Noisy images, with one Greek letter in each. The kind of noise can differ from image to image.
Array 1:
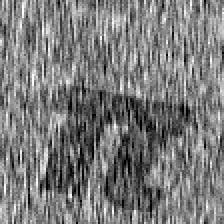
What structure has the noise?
streaked along the columns
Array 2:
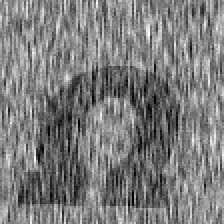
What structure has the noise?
streaked along the columns
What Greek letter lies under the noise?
omega
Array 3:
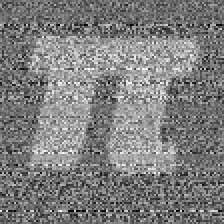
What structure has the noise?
rows of uneven size
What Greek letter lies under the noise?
pi
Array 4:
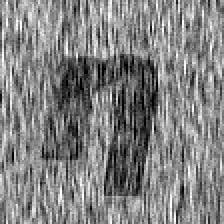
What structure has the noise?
streaked along the columns
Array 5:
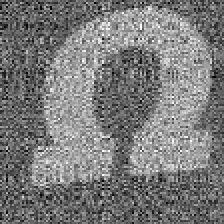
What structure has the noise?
low rank plus noise
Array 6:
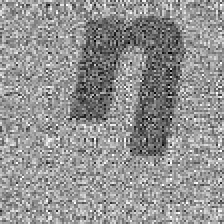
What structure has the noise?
low rank plus noise
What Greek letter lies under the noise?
eta
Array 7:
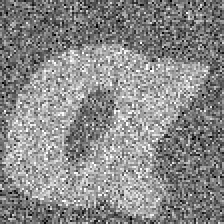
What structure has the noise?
independent entries
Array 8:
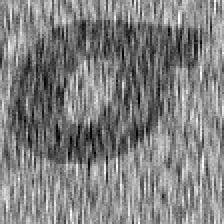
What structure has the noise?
streaked along the columns
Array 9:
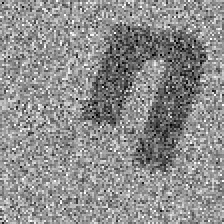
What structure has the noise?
independent entries
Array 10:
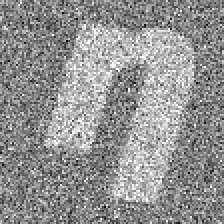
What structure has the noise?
independent entries
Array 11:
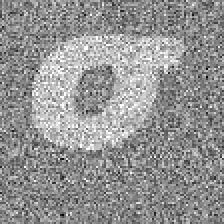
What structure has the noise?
low rank plus noise
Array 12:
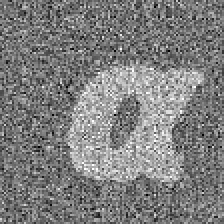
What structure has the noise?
low rank plus noise
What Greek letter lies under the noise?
alpha
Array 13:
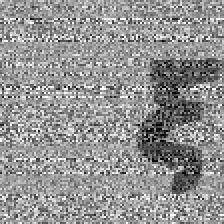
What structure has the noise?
rows of uneven size
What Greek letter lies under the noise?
xi
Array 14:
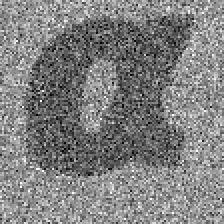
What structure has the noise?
independent entries
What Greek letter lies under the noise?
alpha
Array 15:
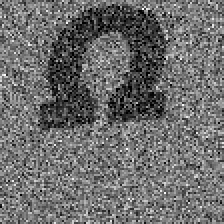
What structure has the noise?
independent entries
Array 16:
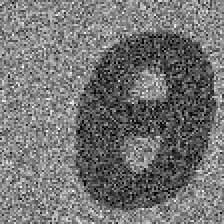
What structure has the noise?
independent entries
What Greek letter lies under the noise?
theta
